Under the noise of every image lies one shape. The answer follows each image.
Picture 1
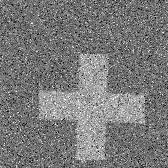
cross
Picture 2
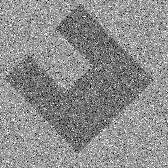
square with a notch
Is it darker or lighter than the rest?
darker
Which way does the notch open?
up and left
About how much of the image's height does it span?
nearly all
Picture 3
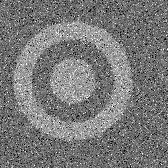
bullseye
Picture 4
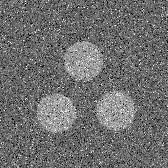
three dots
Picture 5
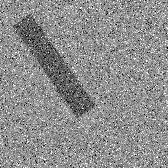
bar
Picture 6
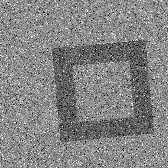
square frame
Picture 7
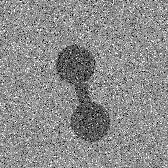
dumbbell
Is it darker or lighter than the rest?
darker
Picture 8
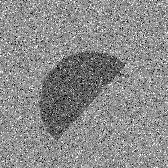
half disc
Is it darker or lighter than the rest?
darker
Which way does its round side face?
up and left
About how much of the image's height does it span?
half
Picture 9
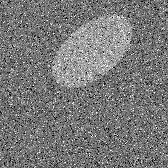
ellipse
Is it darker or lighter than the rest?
lighter
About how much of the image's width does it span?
half
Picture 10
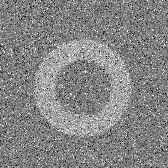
ring
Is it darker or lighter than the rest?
lighter
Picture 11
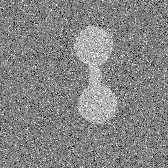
dumbbell
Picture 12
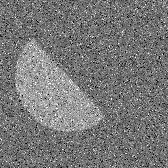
half disc
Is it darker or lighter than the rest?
lighter
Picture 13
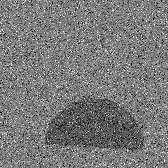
half disc
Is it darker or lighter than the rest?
darker
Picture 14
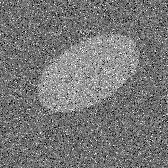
ellipse
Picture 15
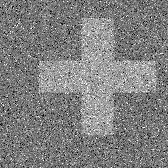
cross
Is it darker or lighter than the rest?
lighter
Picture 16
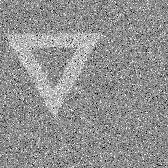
triangle frame
